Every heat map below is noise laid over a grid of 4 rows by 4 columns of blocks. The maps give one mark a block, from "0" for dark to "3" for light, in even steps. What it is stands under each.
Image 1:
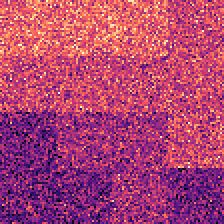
3332
2222
0112
0010
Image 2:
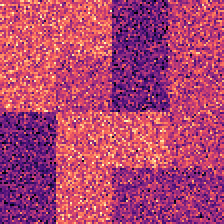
3302
3202
0332
0311
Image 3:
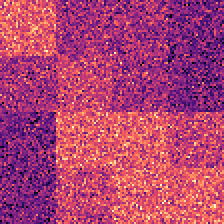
3110
1210
0332
0233
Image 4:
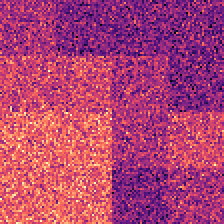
1000
2210
3312
3301
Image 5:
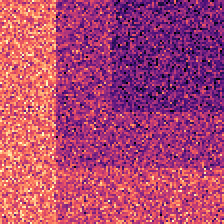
3100
3100
3111
3222
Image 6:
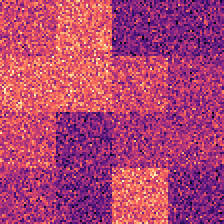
2300
3321
2011
1030
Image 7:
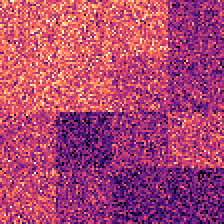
3331
3321
2012
2100
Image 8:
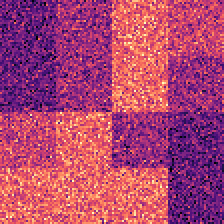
0132
0131
2310
3330
